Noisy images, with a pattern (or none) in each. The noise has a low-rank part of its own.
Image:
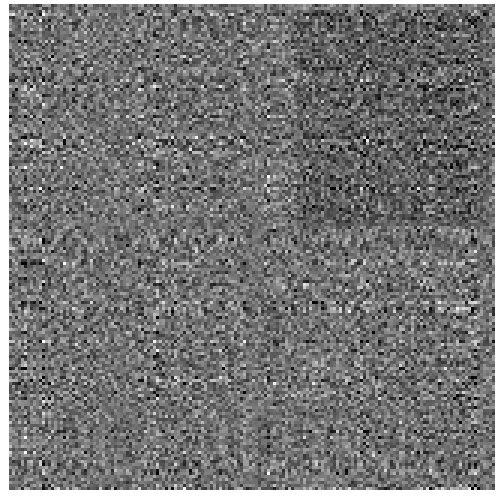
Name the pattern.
one block
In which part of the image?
top right
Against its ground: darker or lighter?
darker
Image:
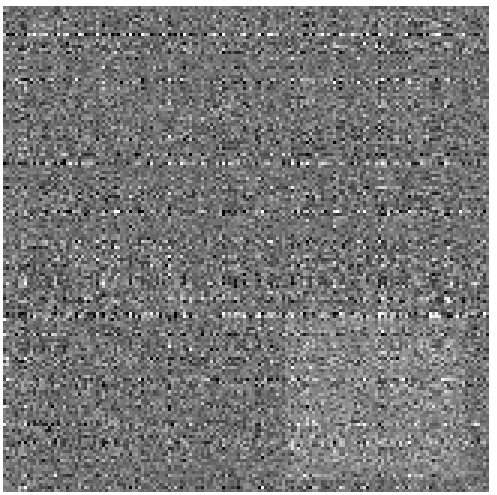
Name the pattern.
one block
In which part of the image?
bottom right
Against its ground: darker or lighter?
lighter
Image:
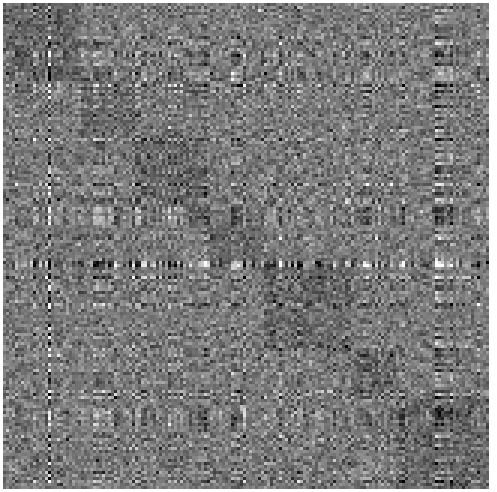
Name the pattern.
blocks along the diagonal
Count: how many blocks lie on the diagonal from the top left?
7
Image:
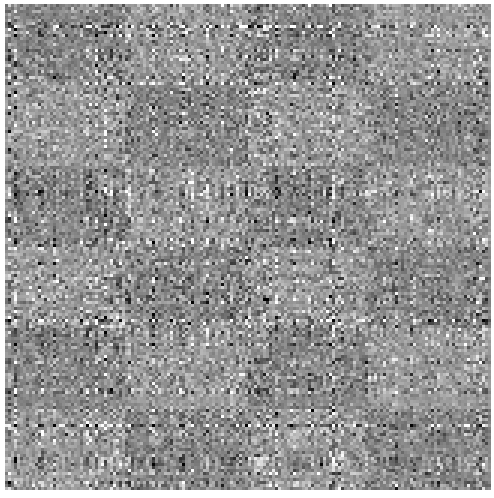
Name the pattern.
a checkerboard
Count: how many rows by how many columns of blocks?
6 by 4
